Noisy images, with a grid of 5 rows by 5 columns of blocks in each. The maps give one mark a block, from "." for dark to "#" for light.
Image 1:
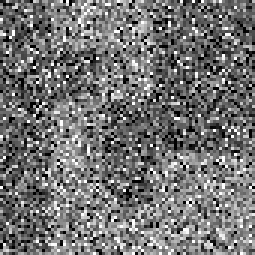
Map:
. # # . .
. . # . .
. # . . .
. # . # #
. # # # #
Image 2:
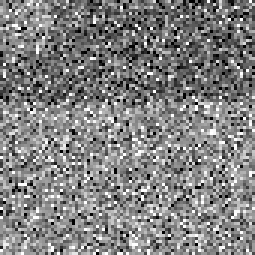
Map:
# . . . .
. . . . .
# # # # #
# # # # #
# # # # #
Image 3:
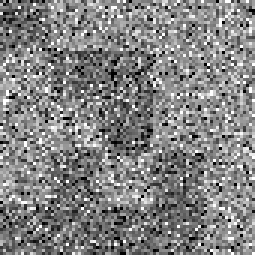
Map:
. # # # #
# . . # #
# # . # #
# . # . #
. . . . #
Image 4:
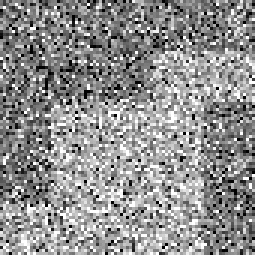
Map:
. . . . .
. . . # #
. # # # .
. # # # .
# # # # .
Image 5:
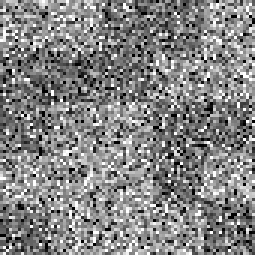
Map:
# # . . #
. . . # #
. # # . .
# # # . #
. # # # .
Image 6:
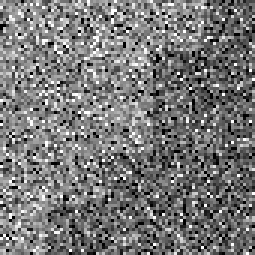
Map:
# # # # .
# # # . .
# # # . .
# # . . .
# . . . .
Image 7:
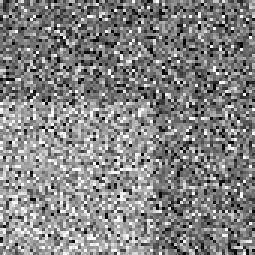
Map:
. . . . .
. . . . .
# # # . .
# # # . .
# # # . .
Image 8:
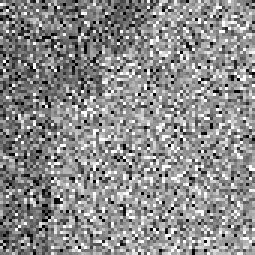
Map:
. . . # #
. . # # #
. # # # #
. # # # #
. # # # #
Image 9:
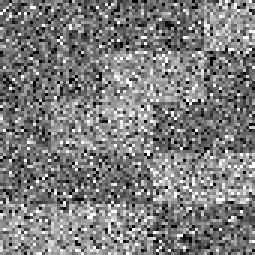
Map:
. . . . #
. . # # .
. # # . .
. . . # #
# # # . .
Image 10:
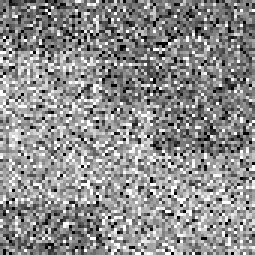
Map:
. . . . .
# # . . .
# # # . .
# # # # #
. . # # #
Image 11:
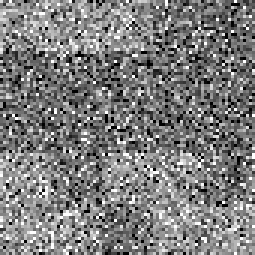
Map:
# # # . .
. . . . .
. . . . .
# . # # .
# # . # #
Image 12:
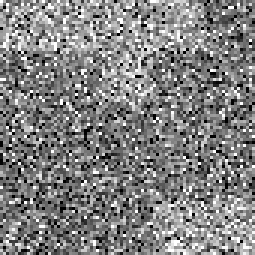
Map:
# # # # .
. . # . .
. . . . .
. . . . .
. . . # #
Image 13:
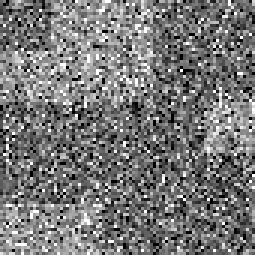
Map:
. # # . .
# # # . .
. . . . #
. . . . .
# # . . .
